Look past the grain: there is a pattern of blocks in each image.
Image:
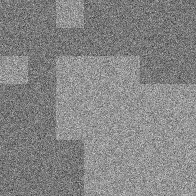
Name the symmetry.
mirrored about the diagonal from the top left
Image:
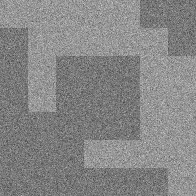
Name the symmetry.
mirrored about the diagonal from the bottom left
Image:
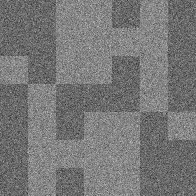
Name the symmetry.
the same after a half turn
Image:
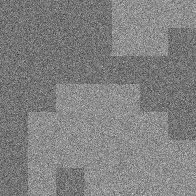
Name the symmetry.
no symmetry
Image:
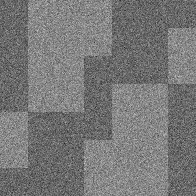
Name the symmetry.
the same after a half turn
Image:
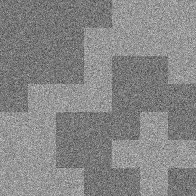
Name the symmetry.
mirrored about the diagonal from the top left
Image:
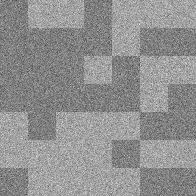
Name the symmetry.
no symmetry
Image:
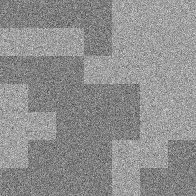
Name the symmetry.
no symmetry
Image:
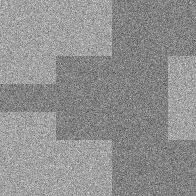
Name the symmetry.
top and bottom mirror each other
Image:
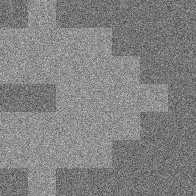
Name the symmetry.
top and bottom mirror each other
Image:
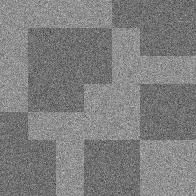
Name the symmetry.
mirrored about the diagonal from the top left
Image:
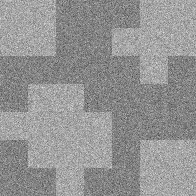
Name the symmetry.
mirrored about the diagonal from the bottom left
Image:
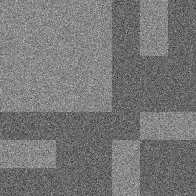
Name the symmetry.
mirrored about the diagonal from the top left
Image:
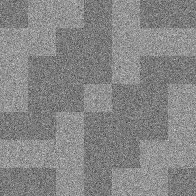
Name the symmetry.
the same after a half turn
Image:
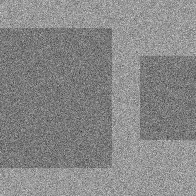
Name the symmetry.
top and bottom mirror each other
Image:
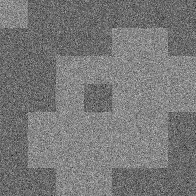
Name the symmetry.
mirrored about the diagonal from the top left
